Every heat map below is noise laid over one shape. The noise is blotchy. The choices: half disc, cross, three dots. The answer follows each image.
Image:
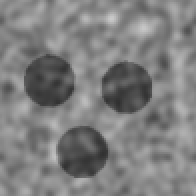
three dots
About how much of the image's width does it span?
two thirds
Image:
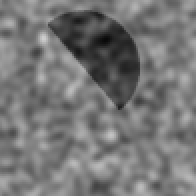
half disc
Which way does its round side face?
up and right
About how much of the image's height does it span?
half
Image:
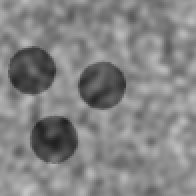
three dots
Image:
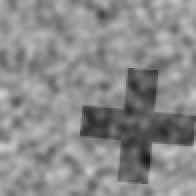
cross
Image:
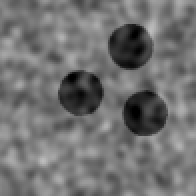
three dots
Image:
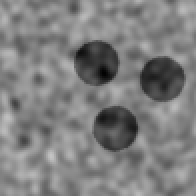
three dots
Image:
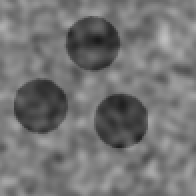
three dots
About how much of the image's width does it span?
two thirds
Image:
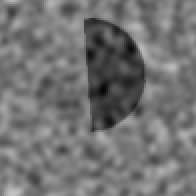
half disc
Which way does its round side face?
right
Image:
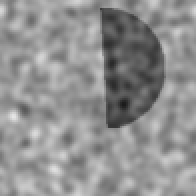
half disc
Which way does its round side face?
right
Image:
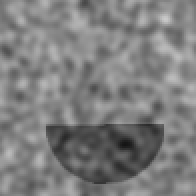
half disc
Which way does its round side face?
down
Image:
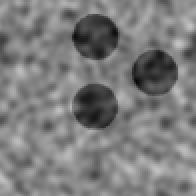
three dots
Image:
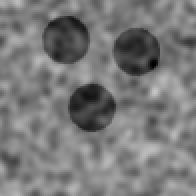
three dots
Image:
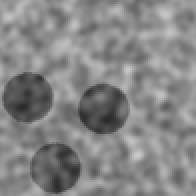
three dots
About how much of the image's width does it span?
two thirds
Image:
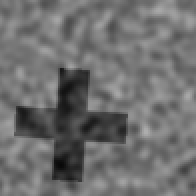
cross
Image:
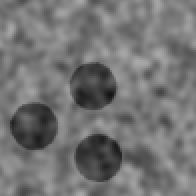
three dots
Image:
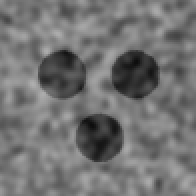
three dots
